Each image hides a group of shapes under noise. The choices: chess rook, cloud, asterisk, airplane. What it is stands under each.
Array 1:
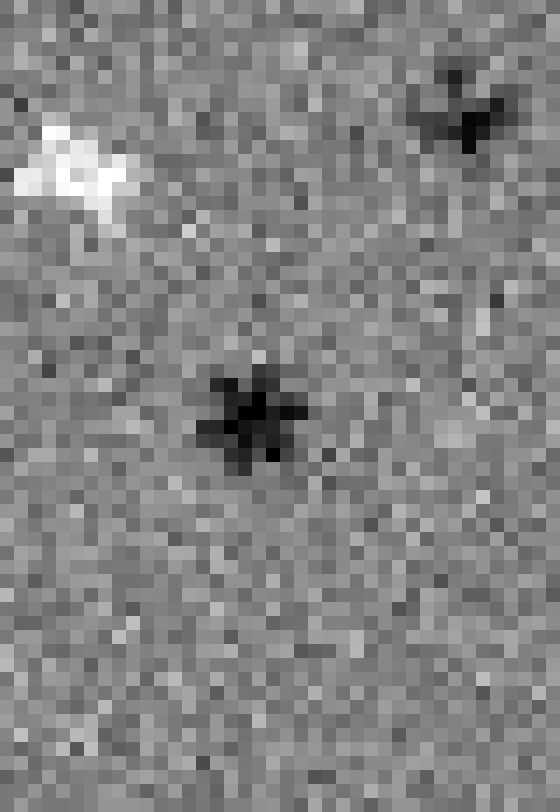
top left: light chess rook; top right: dark airplane; centre: dark asterisk
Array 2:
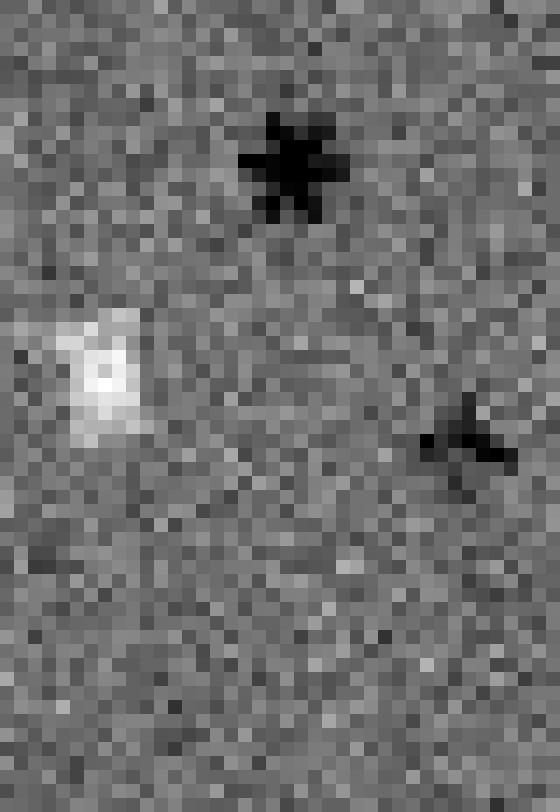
top middle: dark asterisk; middle left: light chess rook; middle right: dark airplane
